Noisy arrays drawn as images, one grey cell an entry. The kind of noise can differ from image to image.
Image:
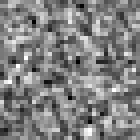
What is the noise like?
blotchy
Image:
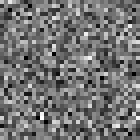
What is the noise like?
independent entries
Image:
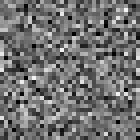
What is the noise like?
independent entries
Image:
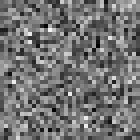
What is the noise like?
independent entries
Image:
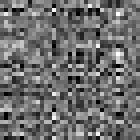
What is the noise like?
low rank plus noise
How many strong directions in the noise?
two
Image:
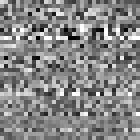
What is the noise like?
rows of uneven size
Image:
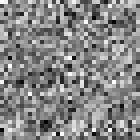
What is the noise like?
low rank plus noise
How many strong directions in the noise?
five to eight
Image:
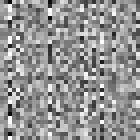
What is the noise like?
columns of uneven size
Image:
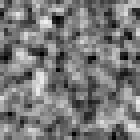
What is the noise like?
blotchy
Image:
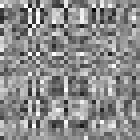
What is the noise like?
low rank plus noise
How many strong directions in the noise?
one
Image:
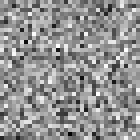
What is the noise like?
independent entries
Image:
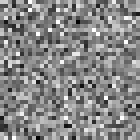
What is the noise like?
independent entries
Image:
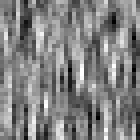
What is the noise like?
streaked along the columns
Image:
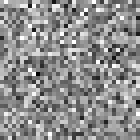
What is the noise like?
independent entries
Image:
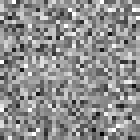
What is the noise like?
independent entries
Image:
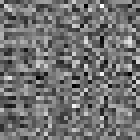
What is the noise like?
low rank plus noise
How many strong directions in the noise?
two
